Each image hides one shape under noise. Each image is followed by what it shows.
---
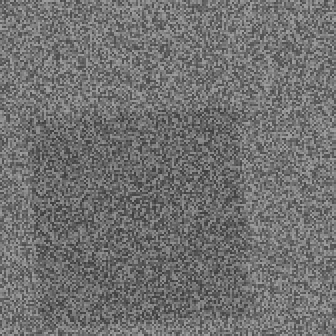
square
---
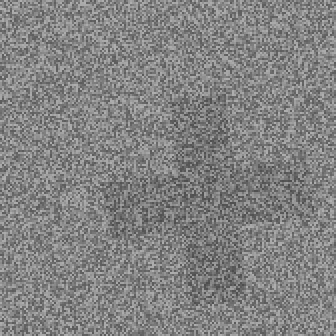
cross
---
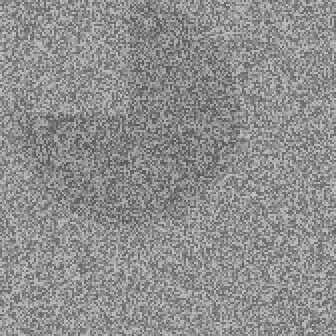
disc with a wedge cut out
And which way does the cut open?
up and left
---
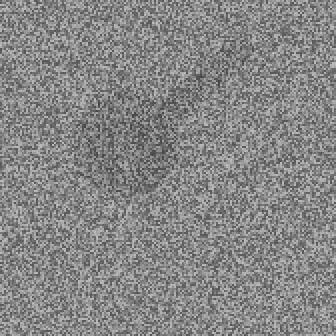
lollipop
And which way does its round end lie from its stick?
down and left
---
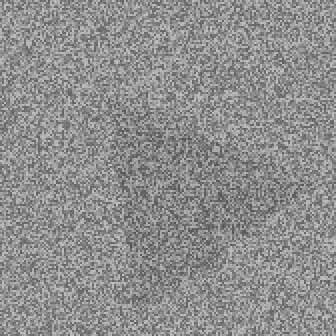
triangle
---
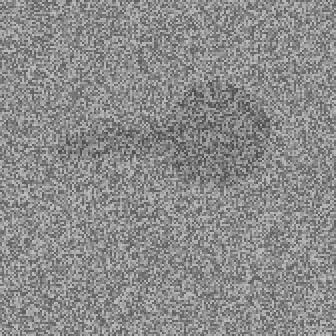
lollipop
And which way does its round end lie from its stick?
right
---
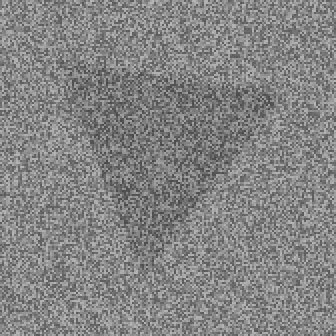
triangle
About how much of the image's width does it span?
two thirds
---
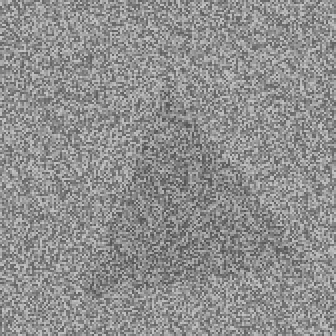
triangle
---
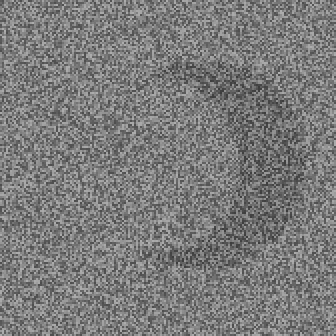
crescent
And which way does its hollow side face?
left
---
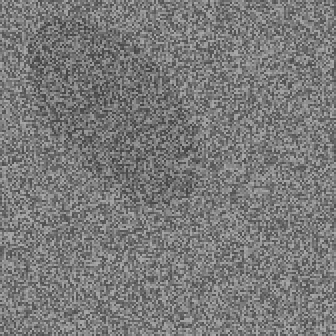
ellipse
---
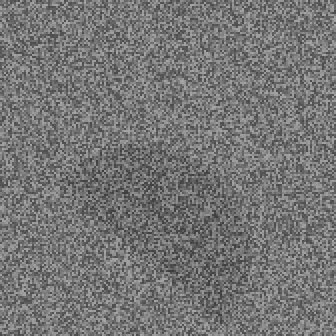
half disc
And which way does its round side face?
up and right
